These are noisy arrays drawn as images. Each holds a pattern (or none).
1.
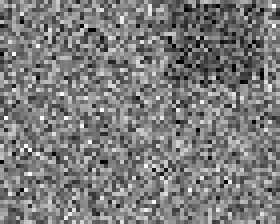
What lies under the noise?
one block
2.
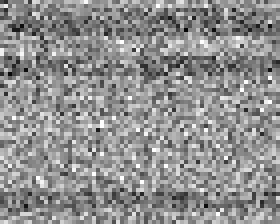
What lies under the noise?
bands of rows
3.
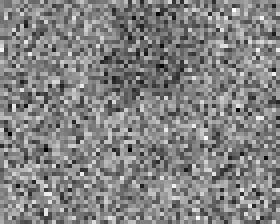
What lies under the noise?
one block
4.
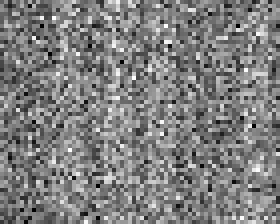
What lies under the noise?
bands of columns
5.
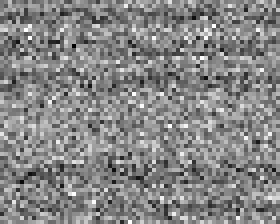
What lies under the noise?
bands of rows
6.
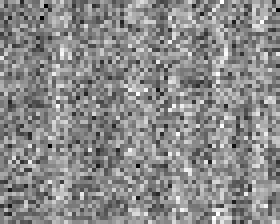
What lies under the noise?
bands of columns
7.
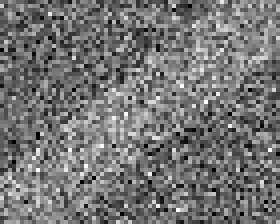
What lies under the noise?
a diagonal band
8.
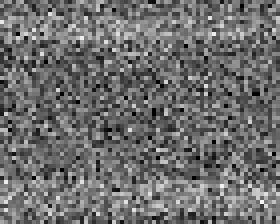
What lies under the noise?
bands of rows
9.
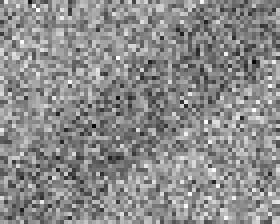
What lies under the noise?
a diagonal band
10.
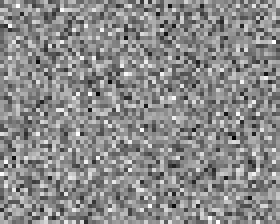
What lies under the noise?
only noise
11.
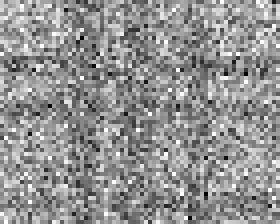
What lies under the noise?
bands of rows crossing bands of columns
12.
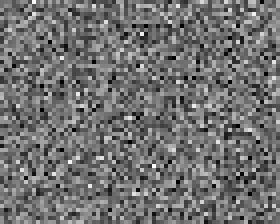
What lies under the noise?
only noise
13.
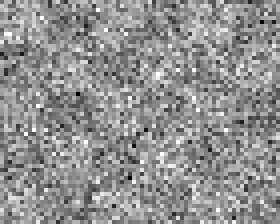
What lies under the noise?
a checkerboard
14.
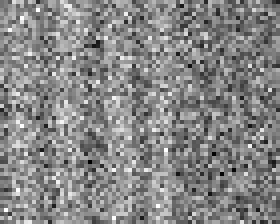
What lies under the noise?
bands of columns
